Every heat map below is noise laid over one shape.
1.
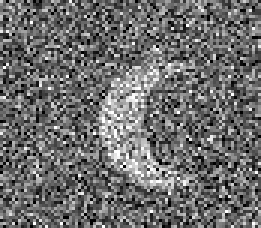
crescent
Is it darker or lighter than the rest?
lighter
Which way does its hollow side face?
right
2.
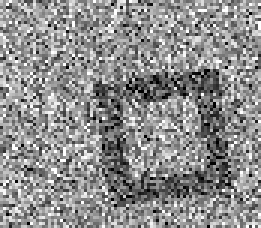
square frame
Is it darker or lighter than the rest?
darker
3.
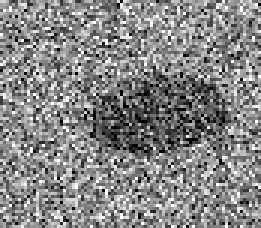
ellipse
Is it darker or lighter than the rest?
darker
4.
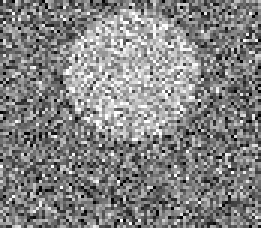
disc
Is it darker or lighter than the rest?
lighter
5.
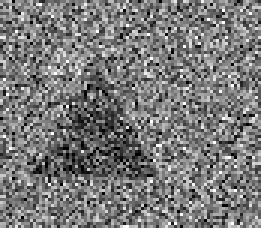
triangle
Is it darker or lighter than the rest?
darker
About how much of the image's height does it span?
half
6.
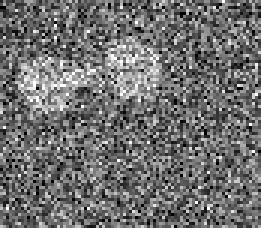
dumbbell
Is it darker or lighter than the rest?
lighter
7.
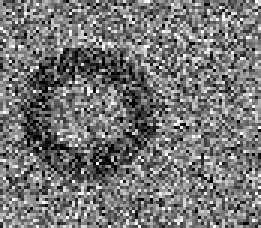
ring
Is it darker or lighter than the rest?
darker
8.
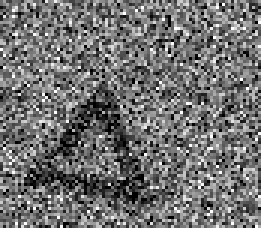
triangle frame
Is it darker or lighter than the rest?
darker
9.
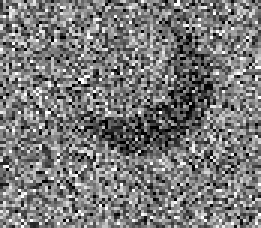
crescent
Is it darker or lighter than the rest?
darker
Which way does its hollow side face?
up and left
